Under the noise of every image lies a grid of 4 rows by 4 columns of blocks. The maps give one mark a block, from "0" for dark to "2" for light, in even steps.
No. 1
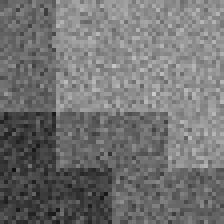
1 2 2 2
1 2 2 2
0 1 1 2
0 0 1 1
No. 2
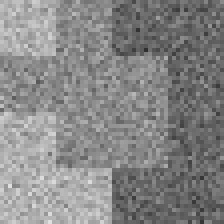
2 1 0 0
1 1 1 0
2 1 1 0
2 2 0 0
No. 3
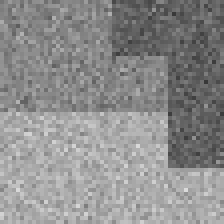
1 1 0 0
1 1 1 0
2 2 2 0
2 2 2 2
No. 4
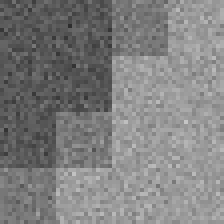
0 0 1 2
0 0 2 2
0 1 2 2
1 2 2 2
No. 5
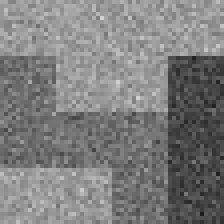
2 2 2 2
1 2 2 0
1 1 1 0
2 2 1 0
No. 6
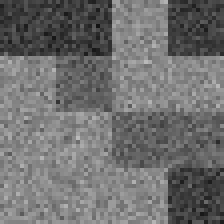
0 0 2 0
2 1 2 2
2 2 1 1
2 2 2 0
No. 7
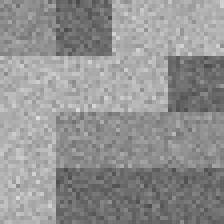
1 0 2 2
2 2 2 0
2 1 1 1
2 0 0 0
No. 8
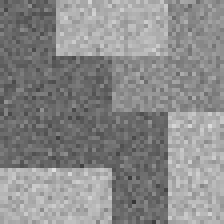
0 2 2 1
0 0 1 1
0 0 0 2
2 2 0 2
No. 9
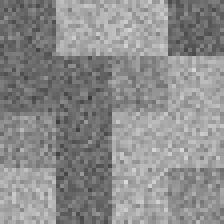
0 2 2 0
0 0 1 2
1 0 2 2
2 0 2 1
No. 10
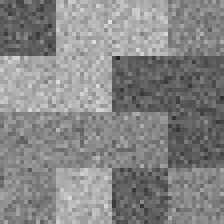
0 2 2 1
2 2 0 0
1 1 1 0
1 2 0 1
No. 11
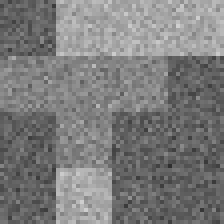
0 2 2 2
1 1 1 0
0 1 0 0
0 2 0 0
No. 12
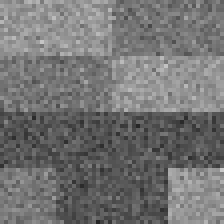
2 2 1 1
1 1 2 2
0 0 0 0
1 0 0 2
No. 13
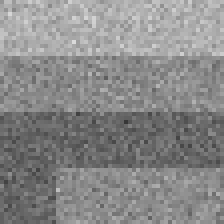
2 2 2 2
1 1 1 1
0 0 0 0
0 1 1 1
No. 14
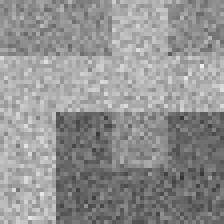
1 1 2 1
2 2 2 2
2 0 1 0
2 0 0 0
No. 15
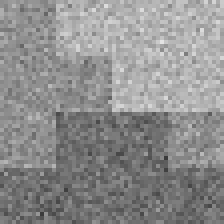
1 2 2 2
1 1 2 2
1 0 0 1
0 0 0 0
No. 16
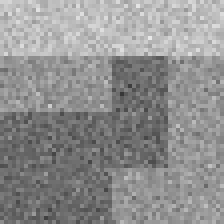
2 2 2 2
1 1 0 1
0 0 0 1
0 0 1 1
